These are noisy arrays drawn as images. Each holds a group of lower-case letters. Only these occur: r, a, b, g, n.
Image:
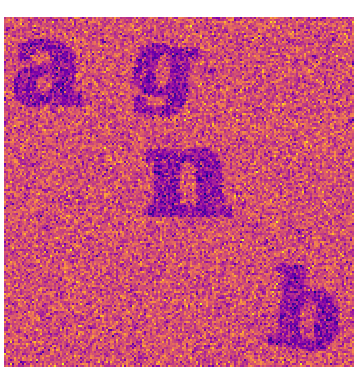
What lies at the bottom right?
b
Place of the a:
top left
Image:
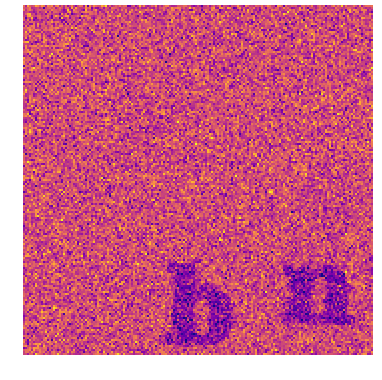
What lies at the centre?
nothing
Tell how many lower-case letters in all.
2
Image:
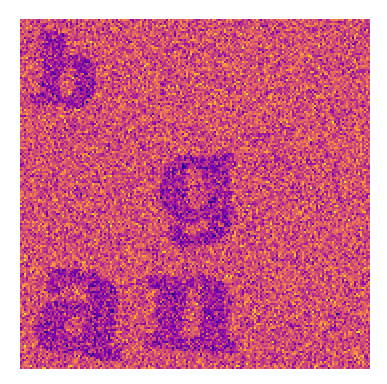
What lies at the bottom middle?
n
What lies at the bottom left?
a
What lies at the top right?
nothing
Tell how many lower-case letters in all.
4
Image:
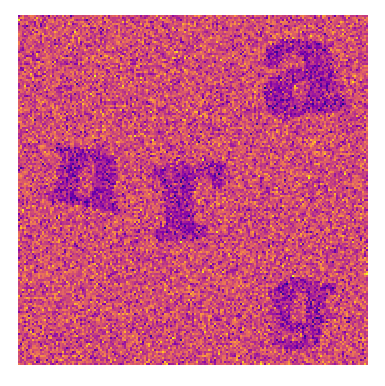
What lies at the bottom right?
g
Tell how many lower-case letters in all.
4
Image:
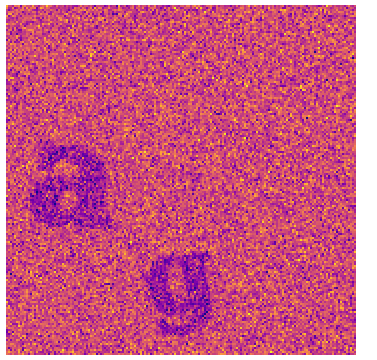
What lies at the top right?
nothing
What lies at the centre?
nothing
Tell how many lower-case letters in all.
2
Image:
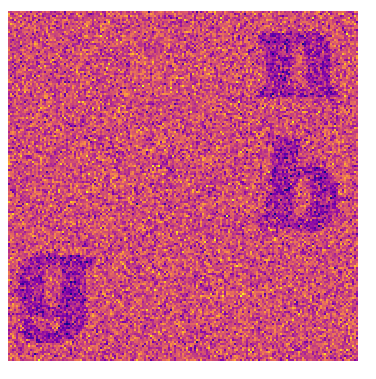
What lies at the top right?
n
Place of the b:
middle right
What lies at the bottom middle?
nothing
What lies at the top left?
nothing
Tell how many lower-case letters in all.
3
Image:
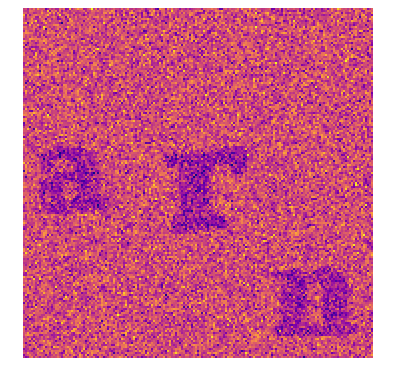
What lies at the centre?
r
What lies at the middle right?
nothing
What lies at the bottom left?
nothing
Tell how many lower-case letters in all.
3
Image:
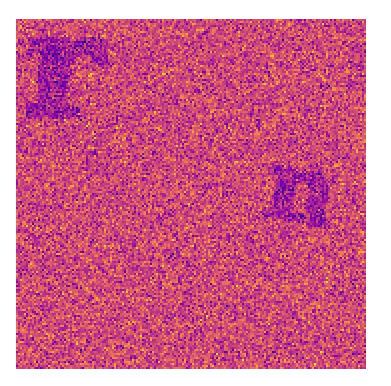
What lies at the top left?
r
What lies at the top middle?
nothing
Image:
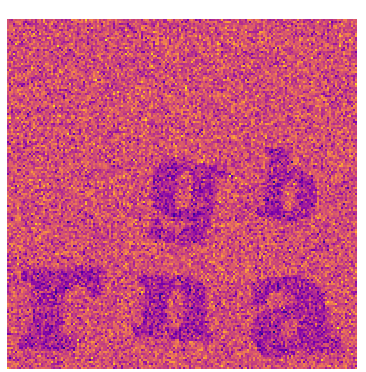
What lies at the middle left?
nothing
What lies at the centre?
g
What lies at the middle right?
b
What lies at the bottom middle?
n
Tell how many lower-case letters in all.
5
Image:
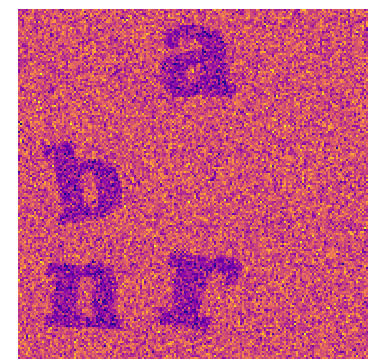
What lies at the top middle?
a
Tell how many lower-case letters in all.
4
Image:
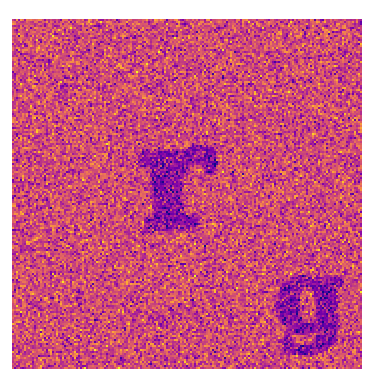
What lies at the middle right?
nothing
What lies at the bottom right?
g
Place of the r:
centre
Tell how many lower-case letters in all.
2
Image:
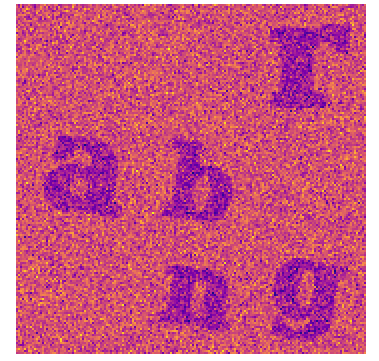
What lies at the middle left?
a
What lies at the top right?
r
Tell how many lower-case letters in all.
5
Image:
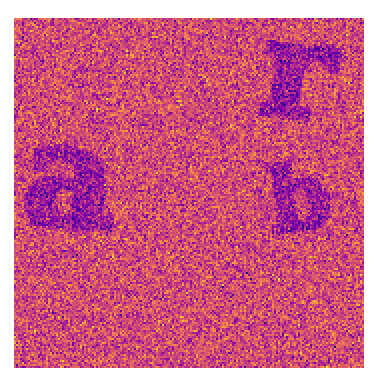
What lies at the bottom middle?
nothing
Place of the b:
middle right
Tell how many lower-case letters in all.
3
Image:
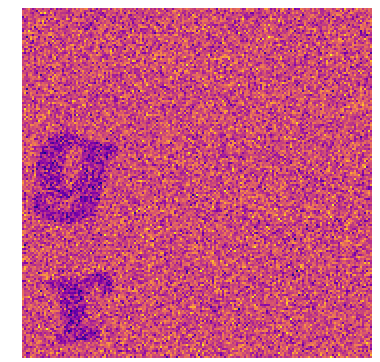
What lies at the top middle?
nothing
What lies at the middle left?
g
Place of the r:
bottom left
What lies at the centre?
nothing
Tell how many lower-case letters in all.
2
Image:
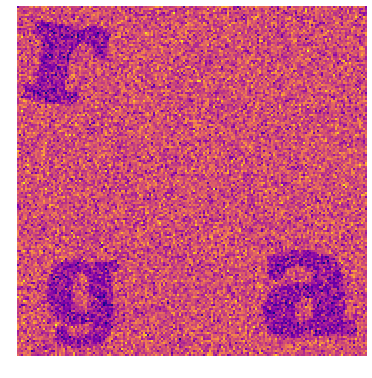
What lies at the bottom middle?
nothing
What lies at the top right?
nothing
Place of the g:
bottom left
